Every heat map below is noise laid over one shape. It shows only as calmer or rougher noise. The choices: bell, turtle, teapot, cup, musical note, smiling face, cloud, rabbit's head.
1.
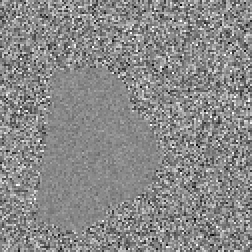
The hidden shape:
cloud
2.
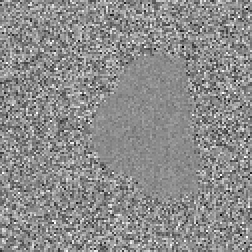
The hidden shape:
cloud
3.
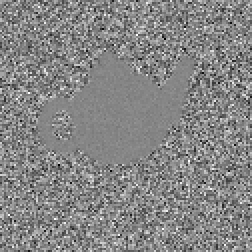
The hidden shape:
teapot
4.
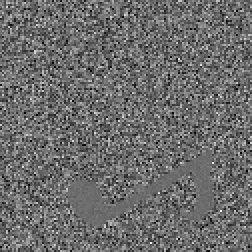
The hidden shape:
musical note
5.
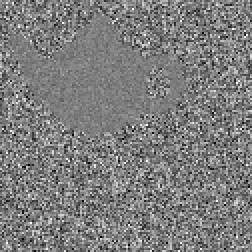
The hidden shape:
teapot
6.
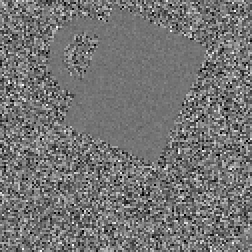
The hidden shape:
cup
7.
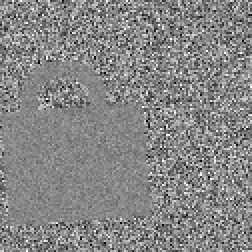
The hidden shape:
cup
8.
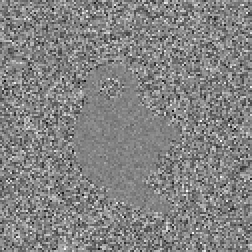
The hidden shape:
teapot
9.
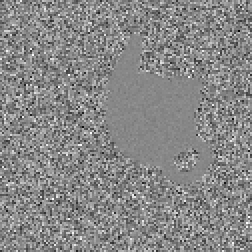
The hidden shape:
teapot
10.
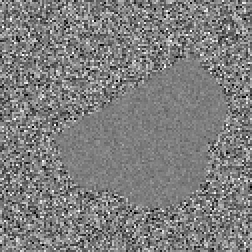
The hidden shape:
cloud
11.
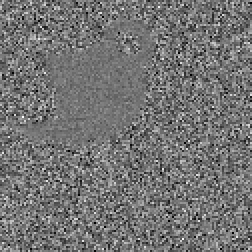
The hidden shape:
teapot
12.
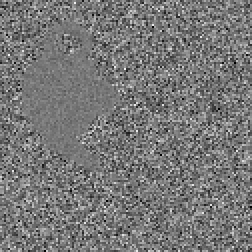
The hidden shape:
teapot
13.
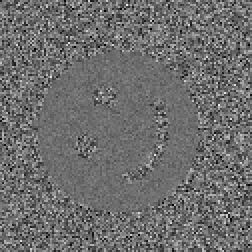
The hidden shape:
smiling face
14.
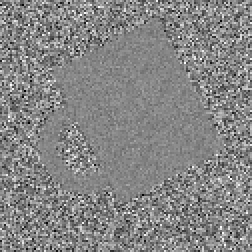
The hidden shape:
cup
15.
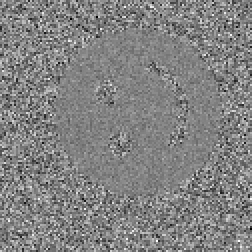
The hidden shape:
smiling face
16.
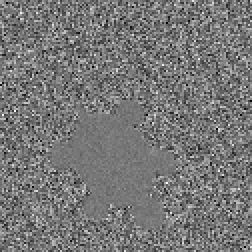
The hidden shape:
turtle
